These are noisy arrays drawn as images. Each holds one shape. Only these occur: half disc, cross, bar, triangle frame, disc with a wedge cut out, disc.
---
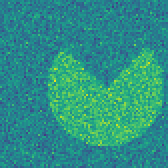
disc with a wedge cut out
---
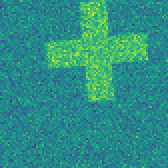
cross
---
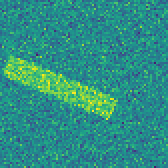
bar
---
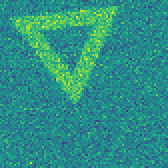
triangle frame
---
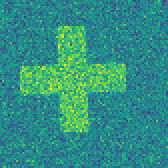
cross
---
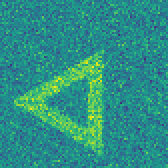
triangle frame
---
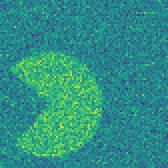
disc with a wedge cut out
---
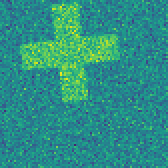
cross
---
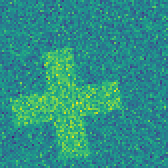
cross
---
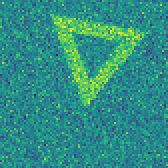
triangle frame
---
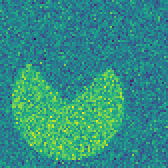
disc with a wedge cut out
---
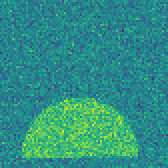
half disc
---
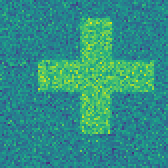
cross
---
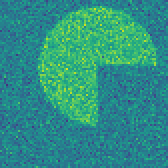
disc with a wedge cut out
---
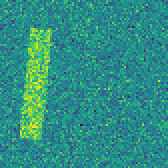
bar
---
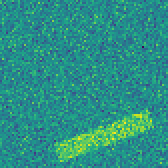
bar
